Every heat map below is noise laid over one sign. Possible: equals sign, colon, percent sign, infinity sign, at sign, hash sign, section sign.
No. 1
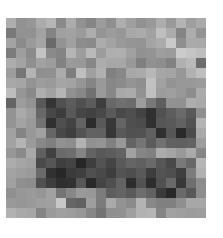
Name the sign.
equals sign
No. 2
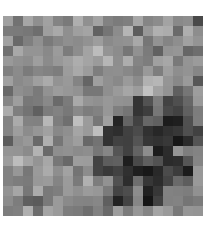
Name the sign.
hash sign
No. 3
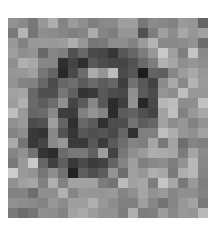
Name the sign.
at sign
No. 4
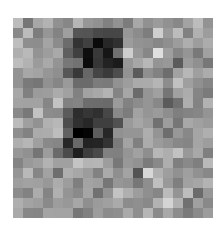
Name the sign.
colon
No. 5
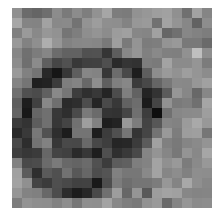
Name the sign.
at sign
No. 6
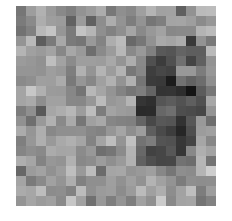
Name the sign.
section sign
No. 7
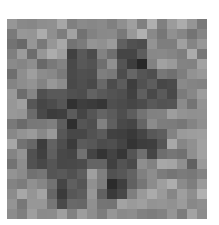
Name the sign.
hash sign
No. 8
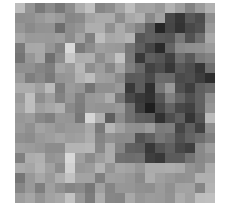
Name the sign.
section sign
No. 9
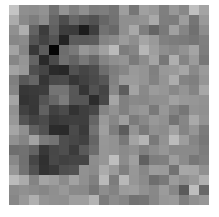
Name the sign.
section sign
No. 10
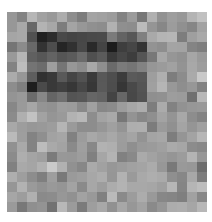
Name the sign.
equals sign
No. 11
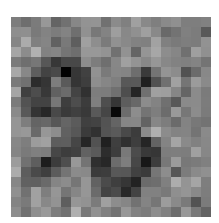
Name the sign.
percent sign
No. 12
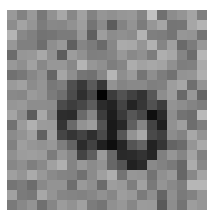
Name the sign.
infinity sign
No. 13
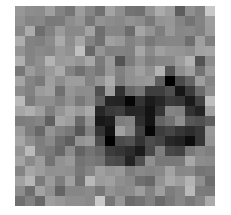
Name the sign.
infinity sign
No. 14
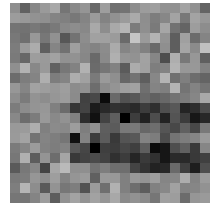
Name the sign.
equals sign
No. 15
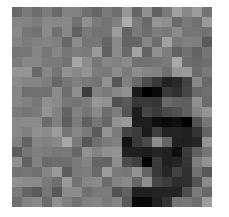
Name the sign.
section sign
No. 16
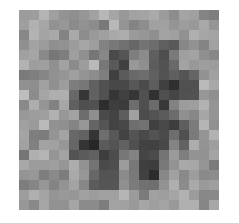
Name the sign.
hash sign
